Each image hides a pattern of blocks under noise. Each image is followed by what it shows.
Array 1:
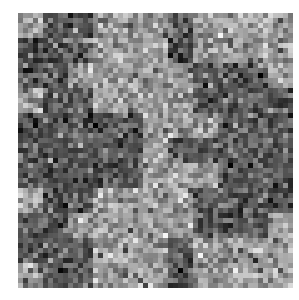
top and bottom mirror each other
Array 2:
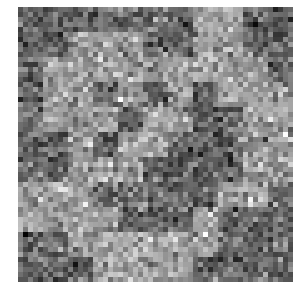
mirrored about the diagonal from the top left
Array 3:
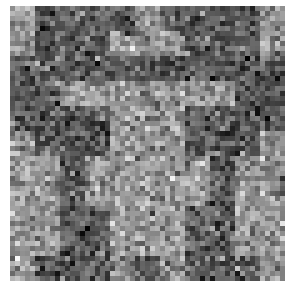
left and right mirror each other
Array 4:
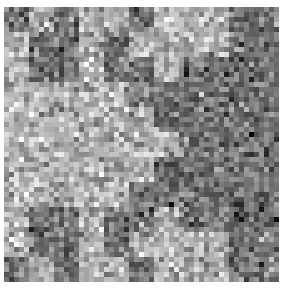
top and bottom mirror each other
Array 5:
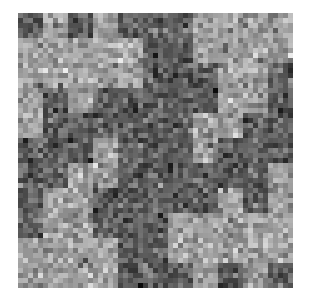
the same after a half turn
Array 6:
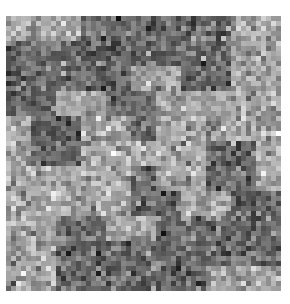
the same after a half turn
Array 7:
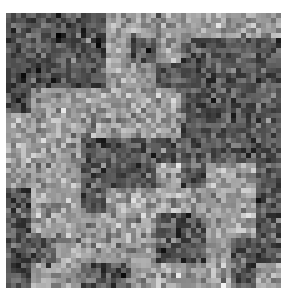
no symmetry
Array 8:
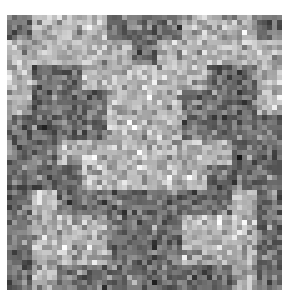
left and right mirror each other
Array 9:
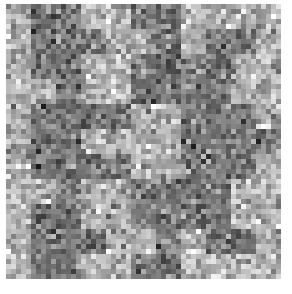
top and bottom mirror each other
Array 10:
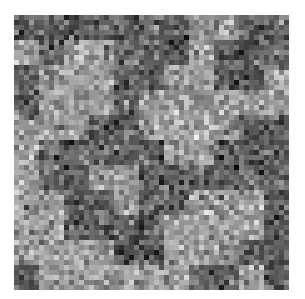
mirrored about the diagonal from the bottom left
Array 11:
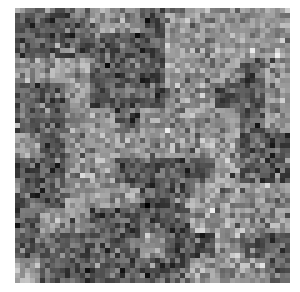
no symmetry
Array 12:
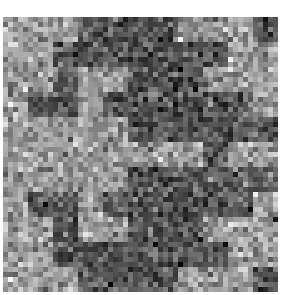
top and bottom mirror each other
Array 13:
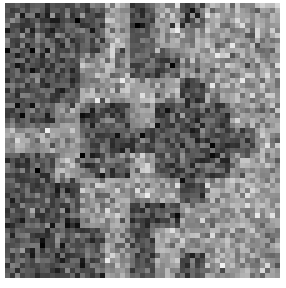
top and bottom mirror each other
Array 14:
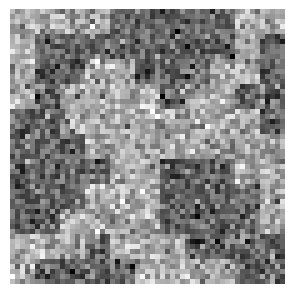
mirrored about the diagonal from the top left
